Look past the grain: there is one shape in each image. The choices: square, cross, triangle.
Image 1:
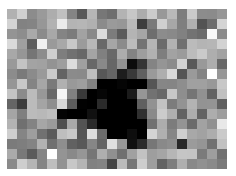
triangle
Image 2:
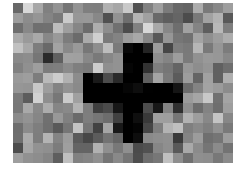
cross
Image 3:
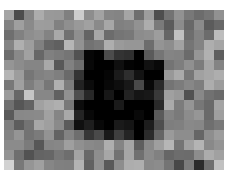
square
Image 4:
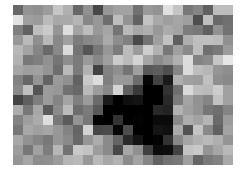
triangle
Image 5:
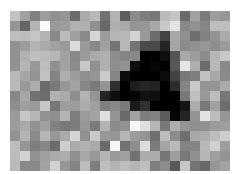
triangle
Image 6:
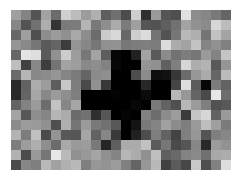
cross
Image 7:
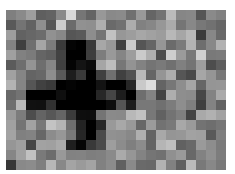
cross
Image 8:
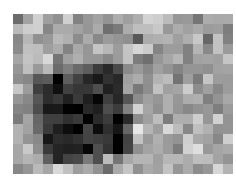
square
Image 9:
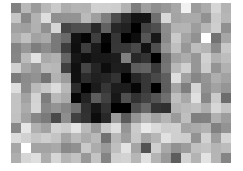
square
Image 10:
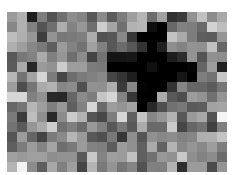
cross
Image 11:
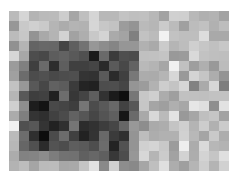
square
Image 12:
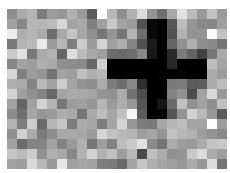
cross
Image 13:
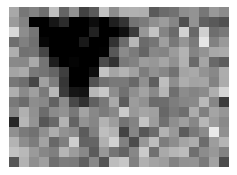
triangle
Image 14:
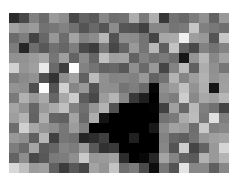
triangle
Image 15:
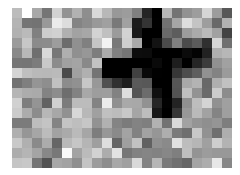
cross
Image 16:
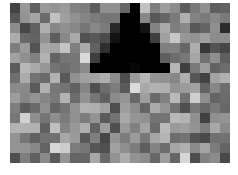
triangle
